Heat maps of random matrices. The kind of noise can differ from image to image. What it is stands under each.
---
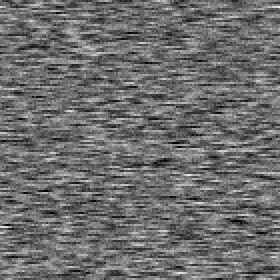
streaked along the rows
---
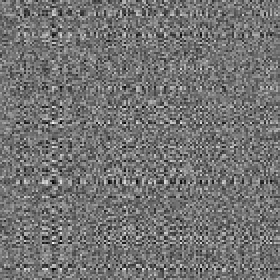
low rank plus noise
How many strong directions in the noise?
one
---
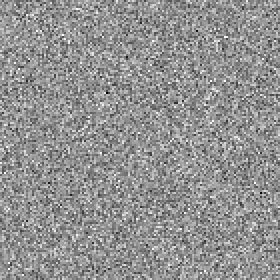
independent entries
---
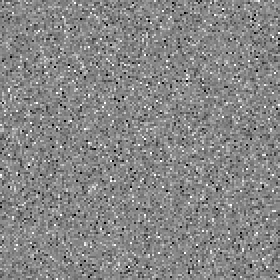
heavy tails
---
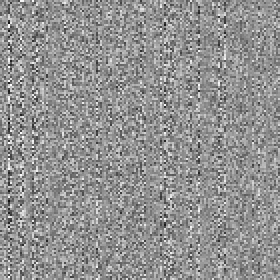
columns of uneven size
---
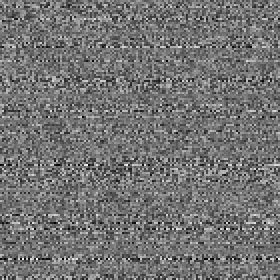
rows of uneven size
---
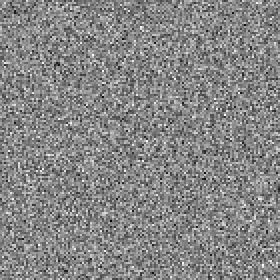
independent entries
